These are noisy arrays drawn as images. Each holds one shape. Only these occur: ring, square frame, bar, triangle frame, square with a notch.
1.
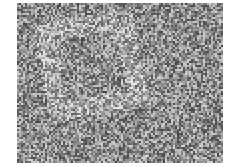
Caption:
light square frame
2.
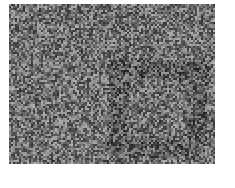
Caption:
dark square frame
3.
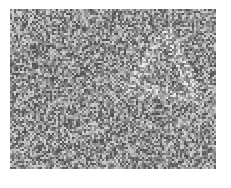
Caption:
light triangle frame
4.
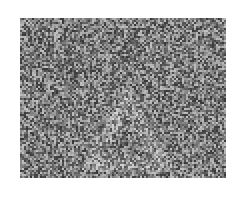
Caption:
light triangle frame
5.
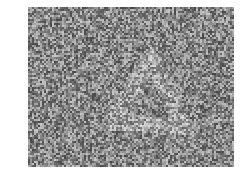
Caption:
light triangle frame
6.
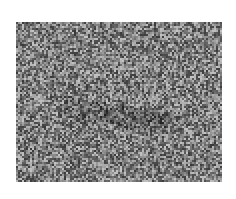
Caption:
dark bar
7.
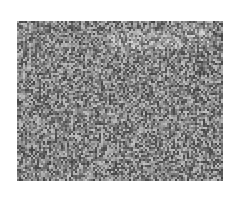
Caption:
light bar
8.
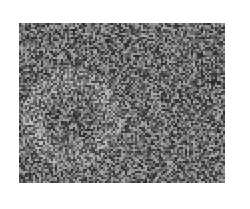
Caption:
light ring
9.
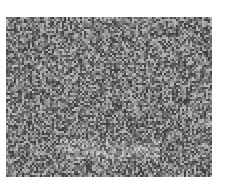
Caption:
light bar
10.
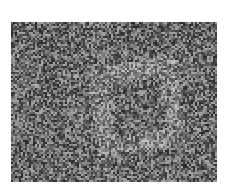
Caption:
light square frame
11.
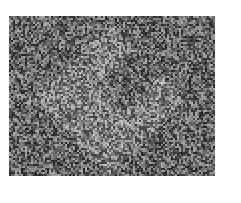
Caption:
light square with a notch
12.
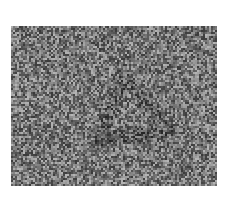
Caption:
dark triangle frame
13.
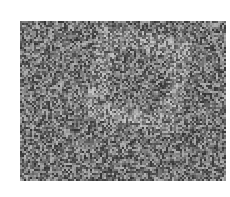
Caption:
light square frame
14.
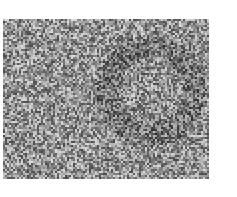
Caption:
dark ring
